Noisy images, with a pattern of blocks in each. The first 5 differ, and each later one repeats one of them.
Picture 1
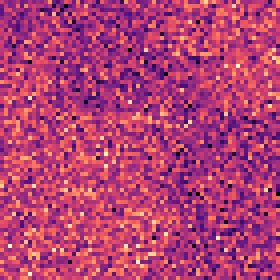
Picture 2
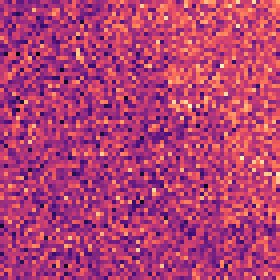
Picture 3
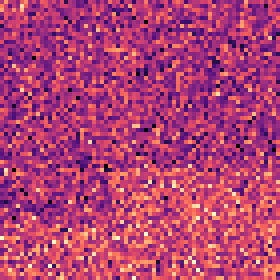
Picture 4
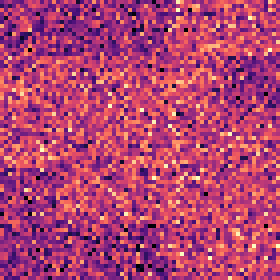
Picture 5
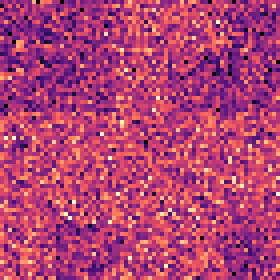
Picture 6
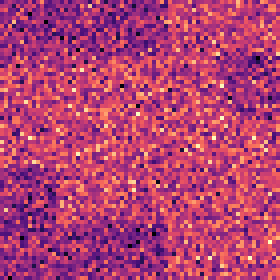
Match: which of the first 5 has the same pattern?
4
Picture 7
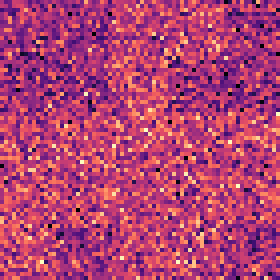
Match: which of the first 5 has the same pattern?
5
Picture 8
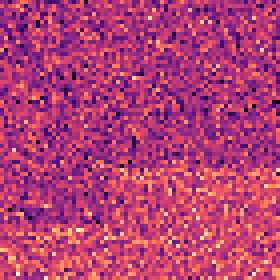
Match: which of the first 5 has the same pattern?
3
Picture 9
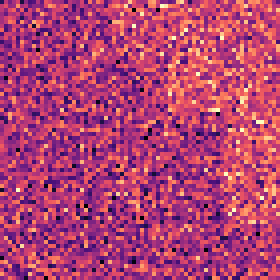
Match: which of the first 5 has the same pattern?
2
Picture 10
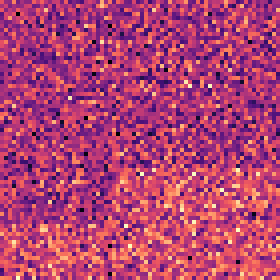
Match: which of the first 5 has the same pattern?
3
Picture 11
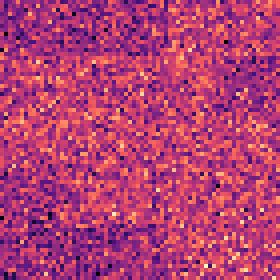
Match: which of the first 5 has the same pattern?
4
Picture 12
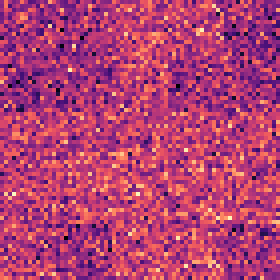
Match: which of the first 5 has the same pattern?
5
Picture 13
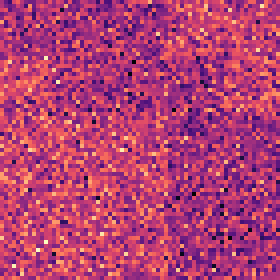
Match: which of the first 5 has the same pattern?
1
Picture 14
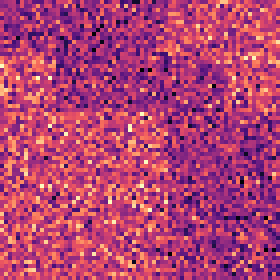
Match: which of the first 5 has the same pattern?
1
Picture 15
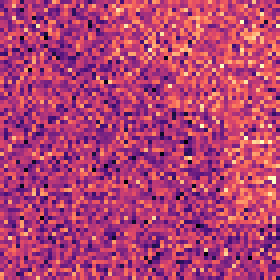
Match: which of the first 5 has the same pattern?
2
